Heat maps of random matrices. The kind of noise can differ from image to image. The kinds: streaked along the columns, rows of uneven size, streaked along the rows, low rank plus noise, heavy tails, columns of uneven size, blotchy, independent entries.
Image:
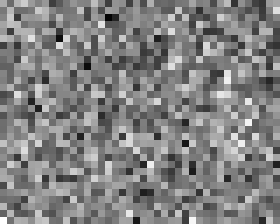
independent entries
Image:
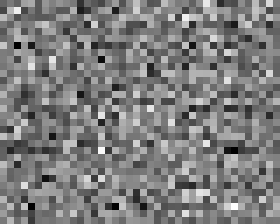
low rank plus noise
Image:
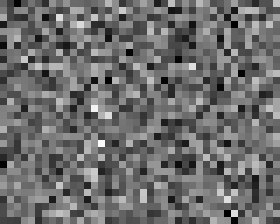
low rank plus noise
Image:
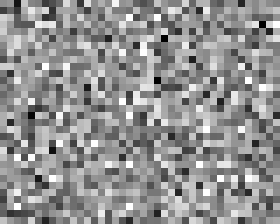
independent entries
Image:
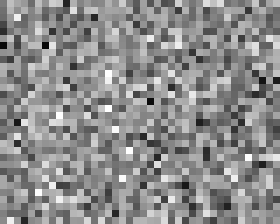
independent entries
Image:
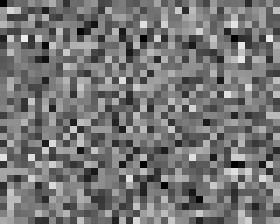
low rank plus noise
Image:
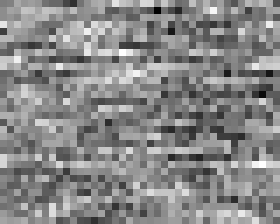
streaked along the rows
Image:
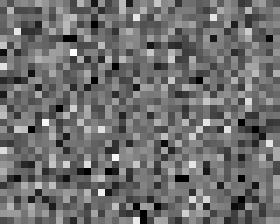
heavy tails
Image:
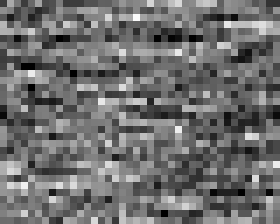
streaked along the rows
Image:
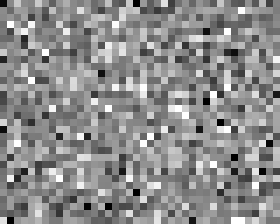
heavy tails
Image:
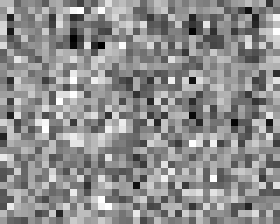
low rank plus noise
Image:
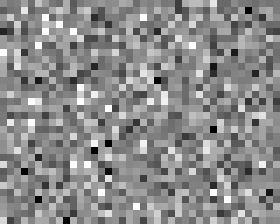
heavy tails
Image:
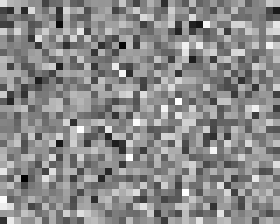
independent entries
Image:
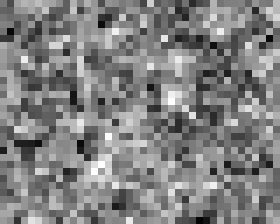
blotchy
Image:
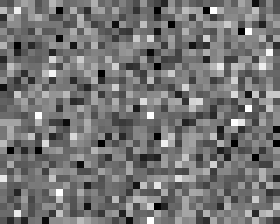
heavy tails
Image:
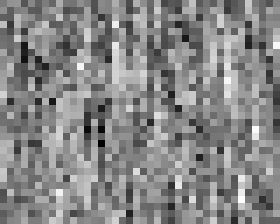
streaked along the columns
